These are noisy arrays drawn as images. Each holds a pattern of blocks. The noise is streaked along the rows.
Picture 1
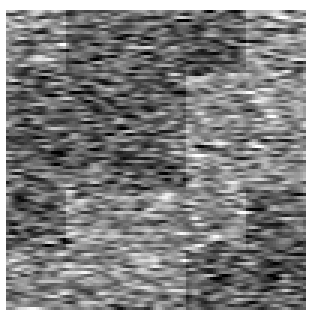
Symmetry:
mirrored about the diagonal from the top left
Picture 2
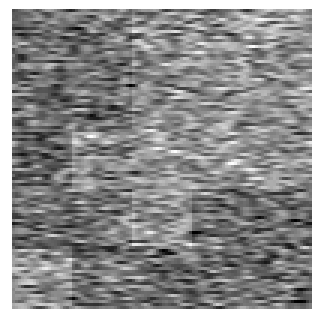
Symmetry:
mirrored about the diagonal from the bottom left
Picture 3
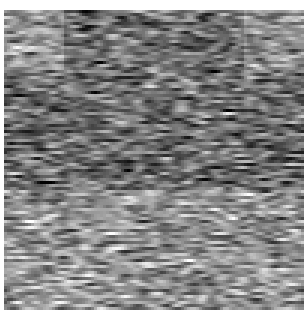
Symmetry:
left and right mirror each other
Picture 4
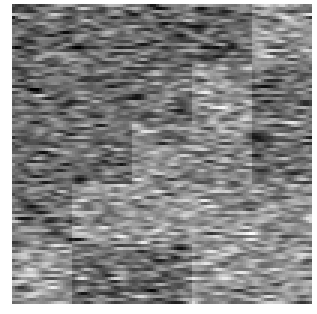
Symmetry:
mirrored about the diagonal from the top left
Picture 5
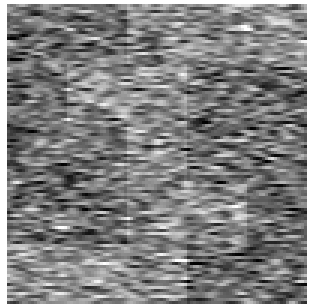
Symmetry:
the same after a half turn
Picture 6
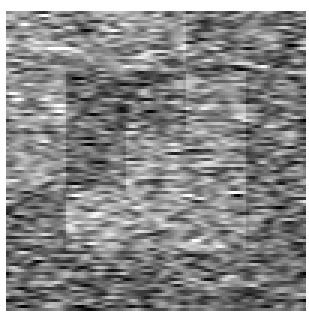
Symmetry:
mirrored about the diagonal from the top left
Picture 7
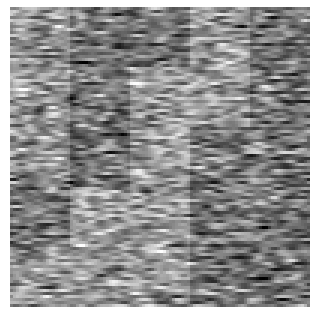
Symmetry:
no symmetry
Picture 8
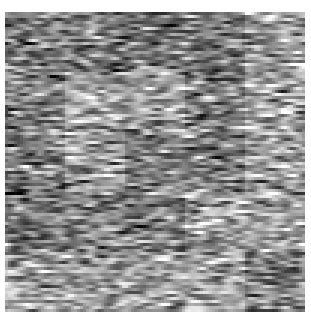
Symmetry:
mirrored about the diagonal from the top left
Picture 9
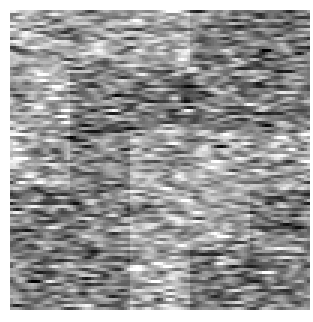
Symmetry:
mirrored about the diagonal from the top left
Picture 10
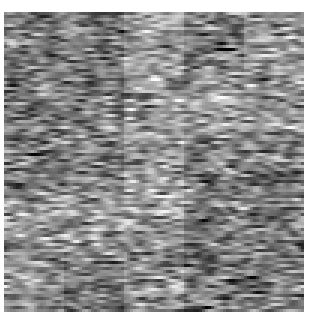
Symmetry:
the same after a half turn
